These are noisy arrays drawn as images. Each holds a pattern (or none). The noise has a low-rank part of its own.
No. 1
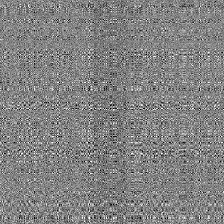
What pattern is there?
one band of columns
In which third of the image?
middle
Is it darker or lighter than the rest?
darker
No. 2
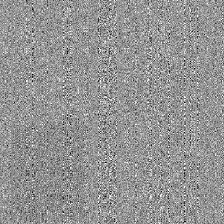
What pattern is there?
one block
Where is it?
bottom left
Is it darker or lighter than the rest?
darker
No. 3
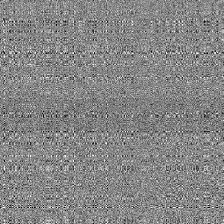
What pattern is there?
one band of rows
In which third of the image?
middle
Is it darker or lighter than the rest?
darker
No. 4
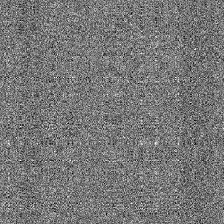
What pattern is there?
bands of columns
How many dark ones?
2
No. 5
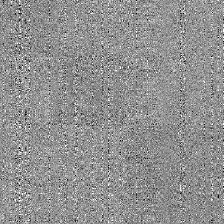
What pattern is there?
blocks along the diagonal
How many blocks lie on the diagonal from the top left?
3
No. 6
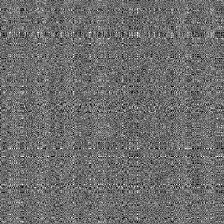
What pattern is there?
bands of columns
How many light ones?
6
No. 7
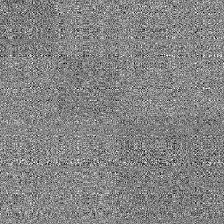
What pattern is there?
blocks along the diagonal
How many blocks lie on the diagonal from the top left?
3
